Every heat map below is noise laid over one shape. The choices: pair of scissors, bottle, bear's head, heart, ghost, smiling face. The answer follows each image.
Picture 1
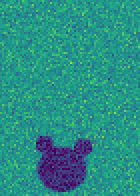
bear's head
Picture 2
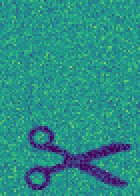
pair of scissors
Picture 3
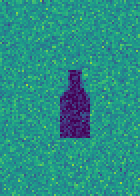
bottle
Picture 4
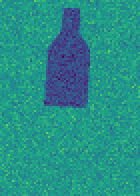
bottle
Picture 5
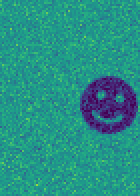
smiling face
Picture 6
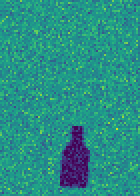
bottle
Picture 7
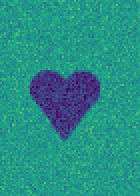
heart
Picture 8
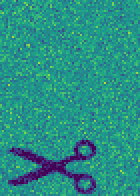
pair of scissors
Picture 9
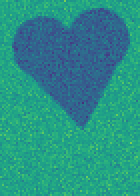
heart
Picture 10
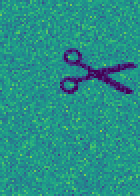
pair of scissors
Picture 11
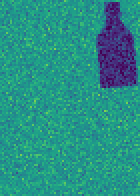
bottle
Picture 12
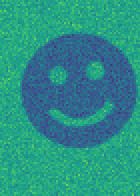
smiling face
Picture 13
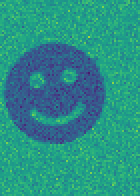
smiling face
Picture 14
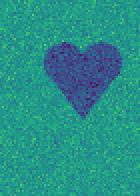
heart
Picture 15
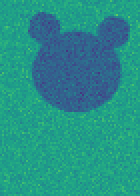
bear's head
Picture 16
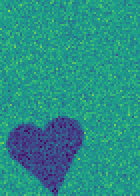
heart
